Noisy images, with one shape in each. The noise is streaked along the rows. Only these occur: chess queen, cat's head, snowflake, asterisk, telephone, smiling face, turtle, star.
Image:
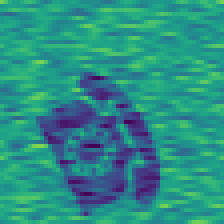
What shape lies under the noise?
telephone
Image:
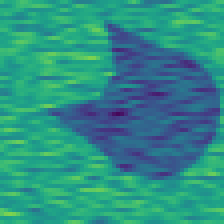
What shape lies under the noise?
cat's head
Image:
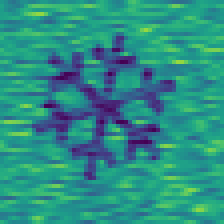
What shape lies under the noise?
snowflake
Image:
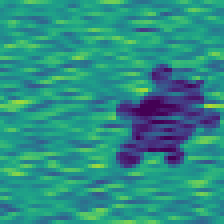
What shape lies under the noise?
turtle
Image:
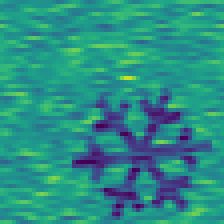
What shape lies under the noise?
snowflake
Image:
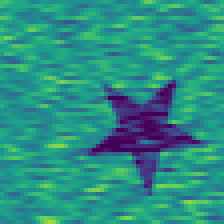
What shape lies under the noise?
star
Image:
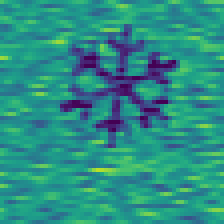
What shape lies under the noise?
snowflake
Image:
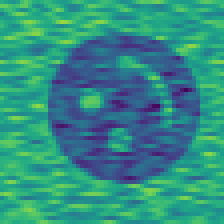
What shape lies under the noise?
smiling face
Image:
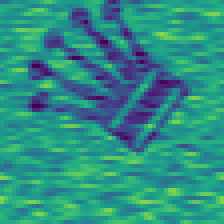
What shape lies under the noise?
chess queen
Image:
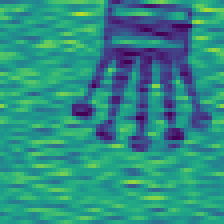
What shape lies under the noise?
chess queen
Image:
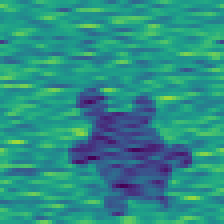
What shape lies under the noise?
turtle
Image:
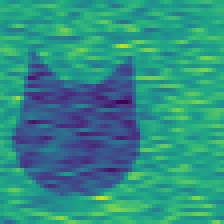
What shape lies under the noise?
cat's head
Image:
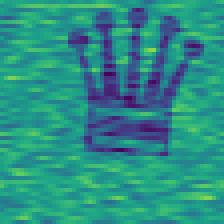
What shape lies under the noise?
chess queen
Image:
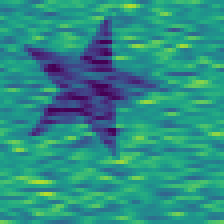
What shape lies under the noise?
star
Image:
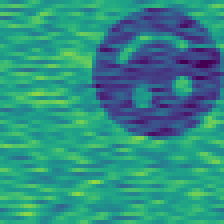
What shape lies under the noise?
smiling face
